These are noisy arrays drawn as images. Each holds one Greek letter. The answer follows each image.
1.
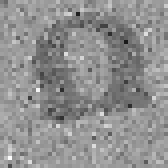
omega
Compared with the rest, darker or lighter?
darker
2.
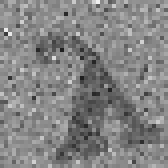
lambda
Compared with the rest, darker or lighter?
darker
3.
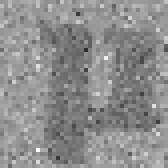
mu
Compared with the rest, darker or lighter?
darker
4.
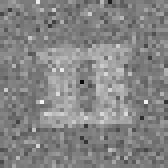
pi
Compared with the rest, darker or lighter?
lighter
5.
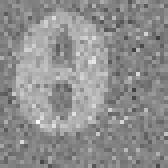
theta
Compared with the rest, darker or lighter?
lighter
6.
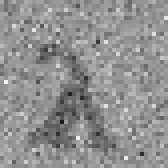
lambda
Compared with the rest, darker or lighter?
darker
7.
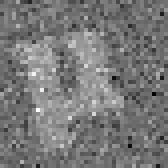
mu
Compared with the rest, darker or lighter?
lighter
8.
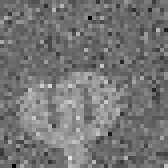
phi
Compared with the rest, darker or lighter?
lighter
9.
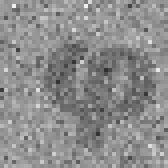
phi
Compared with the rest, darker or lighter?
darker
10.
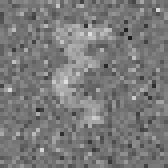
xi
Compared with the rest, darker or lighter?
lighter
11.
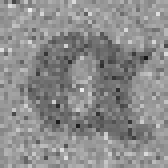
alpha
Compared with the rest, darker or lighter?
darker
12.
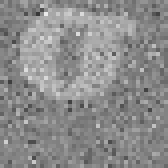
sigma
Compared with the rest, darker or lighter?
lighter
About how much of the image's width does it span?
two thirds
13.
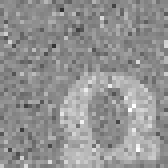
omega
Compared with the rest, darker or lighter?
lighter
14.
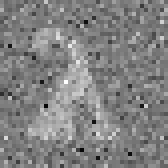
lambda
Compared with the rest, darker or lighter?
lighter
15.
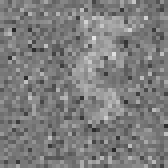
xi
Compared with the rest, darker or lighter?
lighter
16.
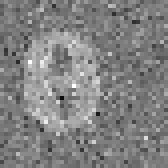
theta
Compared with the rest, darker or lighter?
lighter
